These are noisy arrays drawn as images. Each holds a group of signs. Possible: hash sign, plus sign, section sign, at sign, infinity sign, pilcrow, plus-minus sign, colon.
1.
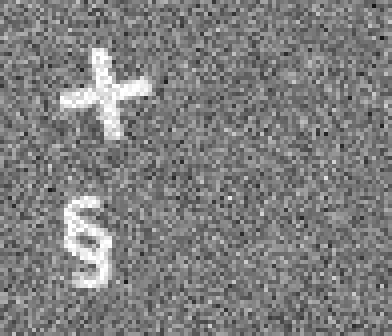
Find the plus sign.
top left
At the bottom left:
section sign
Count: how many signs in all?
2
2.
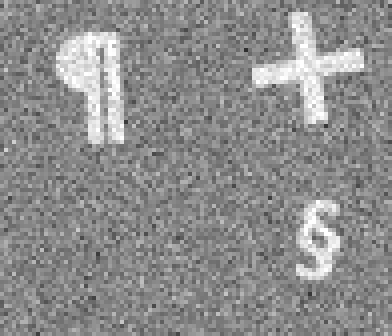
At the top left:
pilcrow
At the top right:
plus sign
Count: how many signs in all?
3
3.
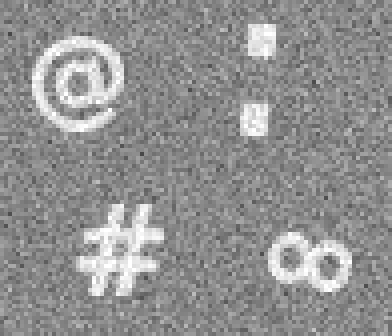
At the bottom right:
infinity sign
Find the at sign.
top left
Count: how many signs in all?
4
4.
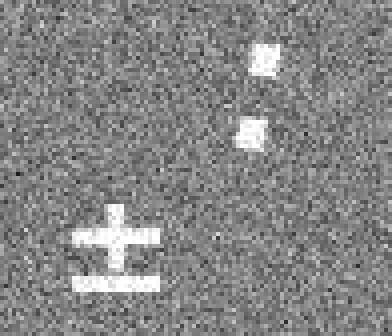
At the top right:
colon
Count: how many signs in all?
2
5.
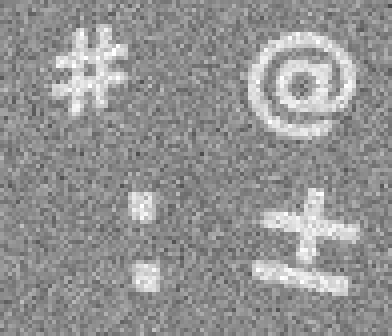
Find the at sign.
top right
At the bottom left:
colon
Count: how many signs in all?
4
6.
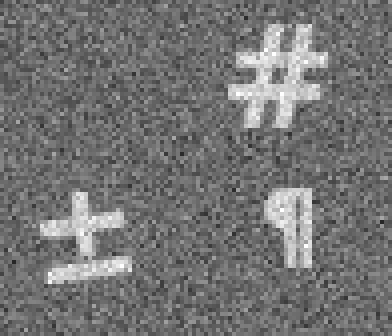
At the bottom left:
plus-minus sign
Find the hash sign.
top right
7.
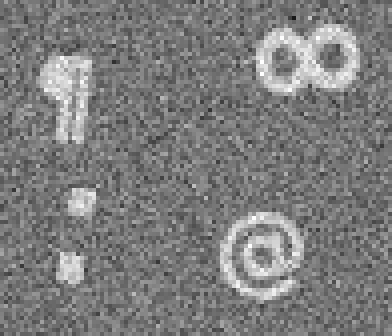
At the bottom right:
at sign
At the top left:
pilcrow
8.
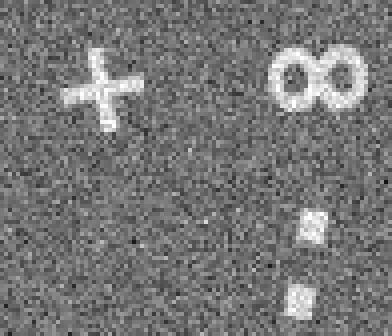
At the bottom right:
colon
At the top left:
plus sign
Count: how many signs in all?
3
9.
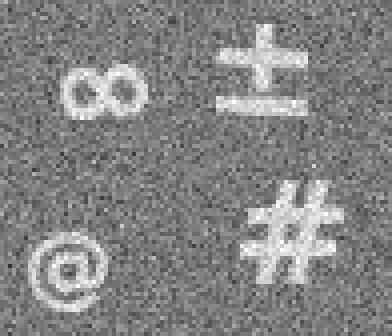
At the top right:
plus-minus sign
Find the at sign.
bottom left
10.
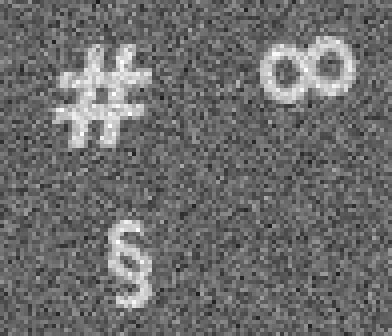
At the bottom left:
section sign
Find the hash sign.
top left
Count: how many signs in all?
3
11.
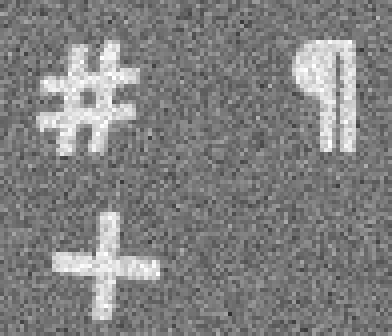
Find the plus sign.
bottom left
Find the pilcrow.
top right
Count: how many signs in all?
3
